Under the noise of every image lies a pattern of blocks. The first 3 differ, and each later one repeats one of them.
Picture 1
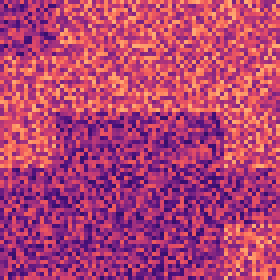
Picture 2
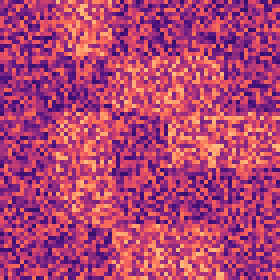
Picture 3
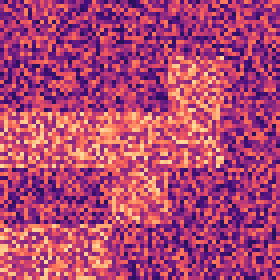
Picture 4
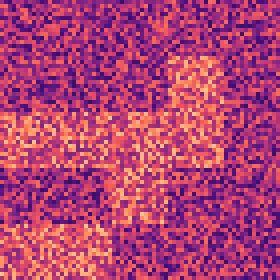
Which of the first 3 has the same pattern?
3
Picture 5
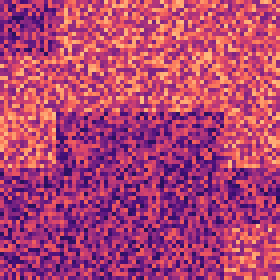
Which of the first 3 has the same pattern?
1
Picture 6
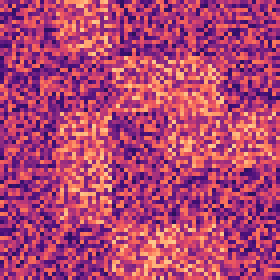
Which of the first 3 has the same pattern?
2
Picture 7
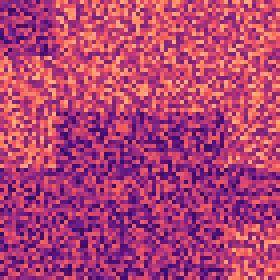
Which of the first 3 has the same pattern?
1
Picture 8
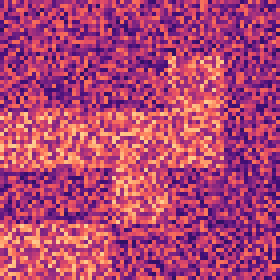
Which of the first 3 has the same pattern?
3
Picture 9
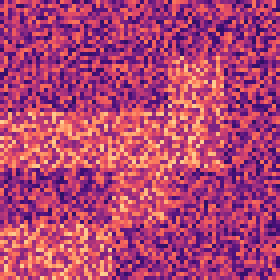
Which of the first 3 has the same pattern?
3
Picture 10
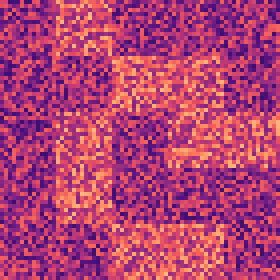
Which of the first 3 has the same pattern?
2
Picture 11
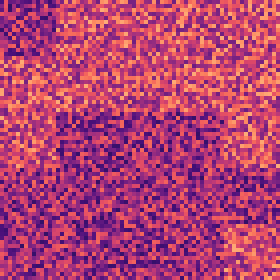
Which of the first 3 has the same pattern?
1
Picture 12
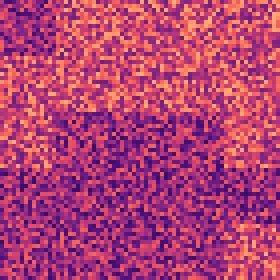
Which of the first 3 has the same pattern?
1
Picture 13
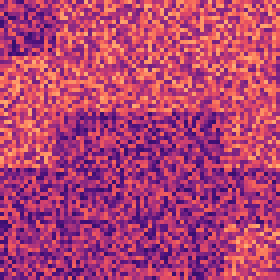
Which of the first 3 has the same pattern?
1
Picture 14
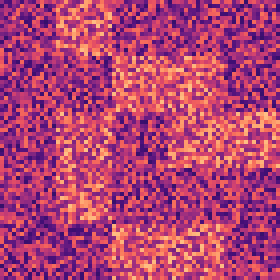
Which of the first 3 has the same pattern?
2
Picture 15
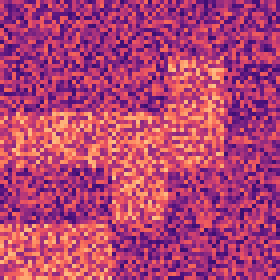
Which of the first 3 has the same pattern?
3
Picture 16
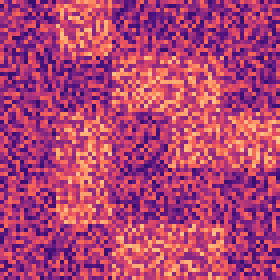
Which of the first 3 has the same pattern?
2
